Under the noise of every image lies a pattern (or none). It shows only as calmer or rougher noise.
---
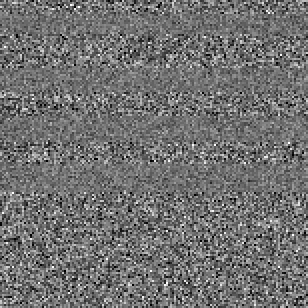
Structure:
bands of rows
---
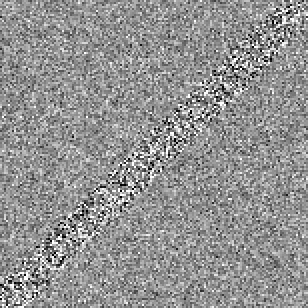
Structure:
a diagonal band
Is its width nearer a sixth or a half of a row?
a sixth
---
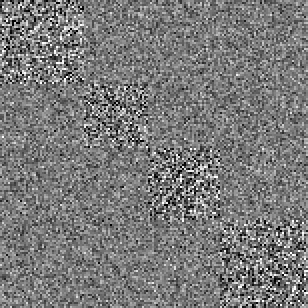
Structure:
blocks along the diagonal
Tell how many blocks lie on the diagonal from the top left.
4
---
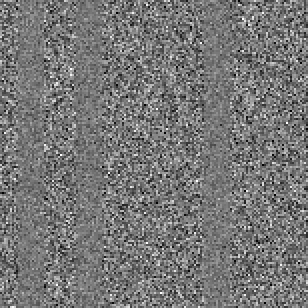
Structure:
bands of columns
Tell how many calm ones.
3
